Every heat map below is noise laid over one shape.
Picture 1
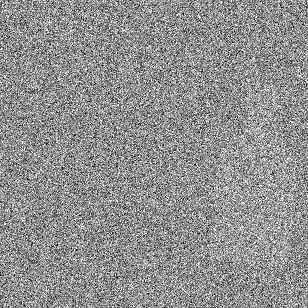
bottle
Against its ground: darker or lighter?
lighter
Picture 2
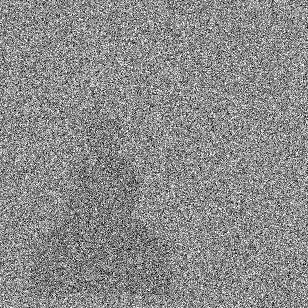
chess pawn
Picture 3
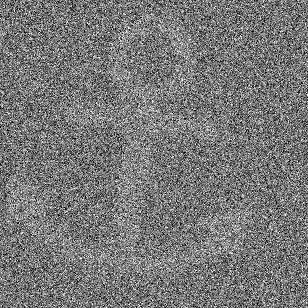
anchor
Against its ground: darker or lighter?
lighter
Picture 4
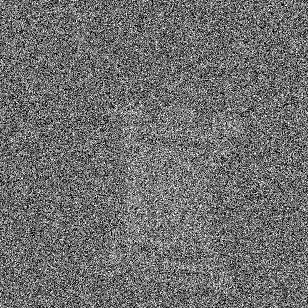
chess rook
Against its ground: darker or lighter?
lighter
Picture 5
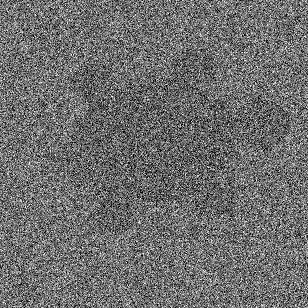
turtle
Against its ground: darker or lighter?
darker
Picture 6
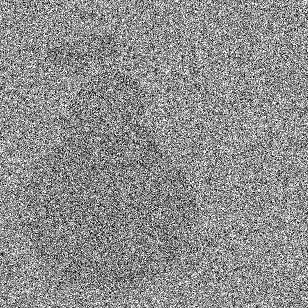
pear
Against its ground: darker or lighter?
darker
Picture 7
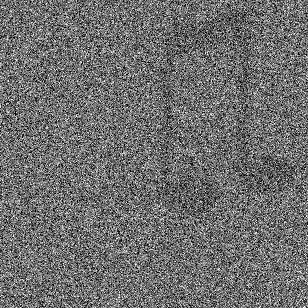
pair of musical notes
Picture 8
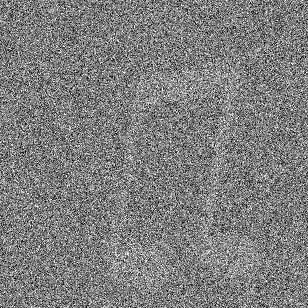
pair of musical notes
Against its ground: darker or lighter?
lighter
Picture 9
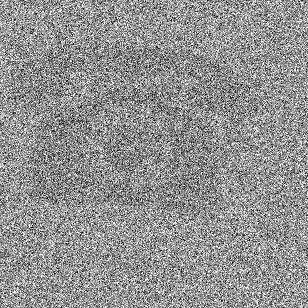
telephone
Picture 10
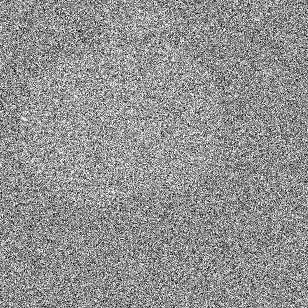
apple
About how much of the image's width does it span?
two thirds
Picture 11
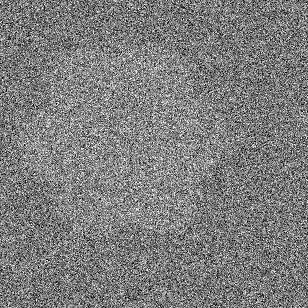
flower
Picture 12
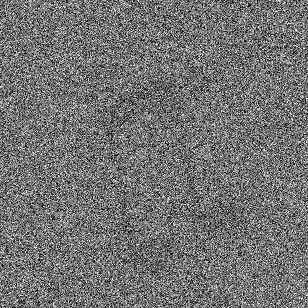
pair of musical notes
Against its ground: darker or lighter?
darker
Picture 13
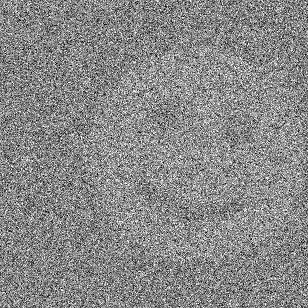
smiling face
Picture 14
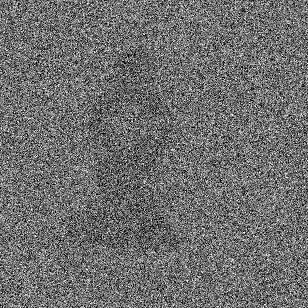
chess bishop
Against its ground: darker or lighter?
darker
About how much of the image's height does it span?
two thirds
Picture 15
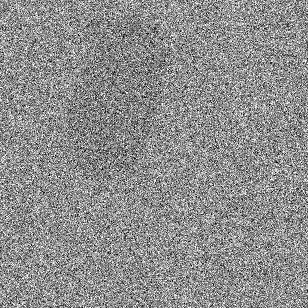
footprint
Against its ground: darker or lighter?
darker
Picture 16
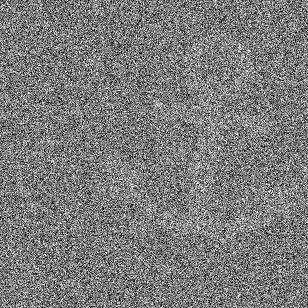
anchor
